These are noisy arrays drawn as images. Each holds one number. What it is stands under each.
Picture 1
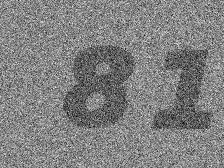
81
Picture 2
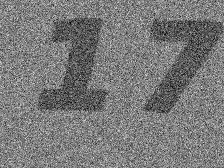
17
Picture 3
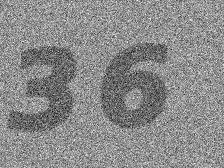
36
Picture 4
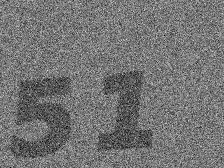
51
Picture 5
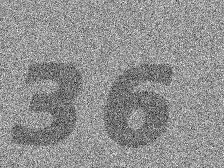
36
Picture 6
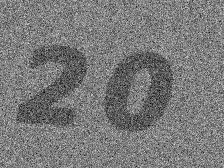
20
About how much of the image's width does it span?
two thirds
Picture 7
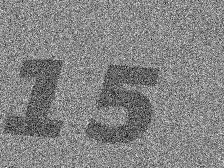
15
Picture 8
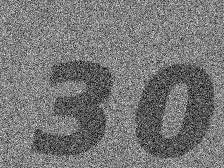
30
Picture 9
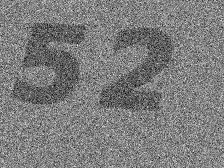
52
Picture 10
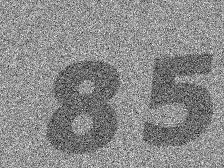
85
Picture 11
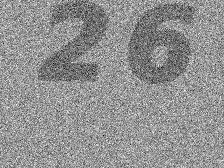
26
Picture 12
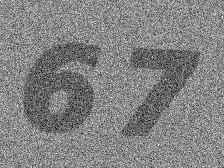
67
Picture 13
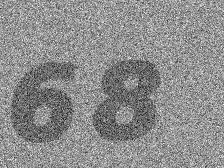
68
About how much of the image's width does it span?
two thirds
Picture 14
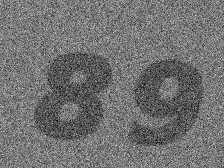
89
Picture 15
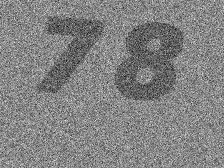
78
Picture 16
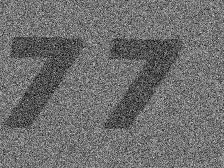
77
